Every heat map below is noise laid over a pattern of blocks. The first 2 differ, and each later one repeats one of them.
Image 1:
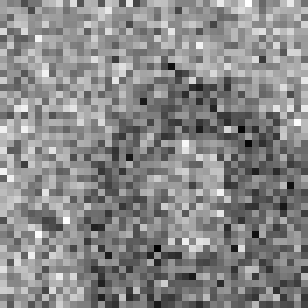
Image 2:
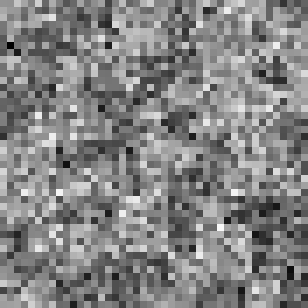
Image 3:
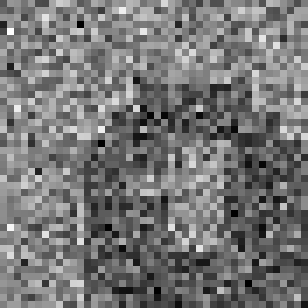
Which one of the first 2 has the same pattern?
1
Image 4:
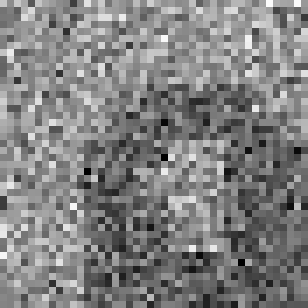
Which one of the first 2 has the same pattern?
1
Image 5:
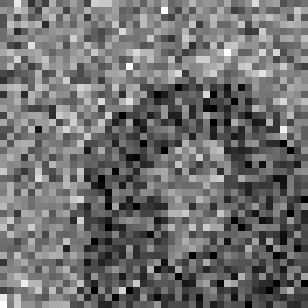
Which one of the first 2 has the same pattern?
1
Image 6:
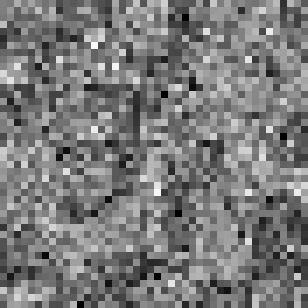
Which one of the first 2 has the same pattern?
2
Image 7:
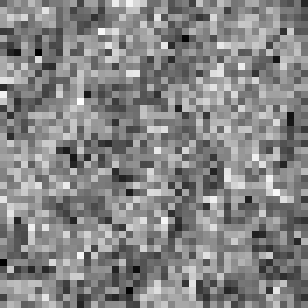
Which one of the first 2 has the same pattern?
2
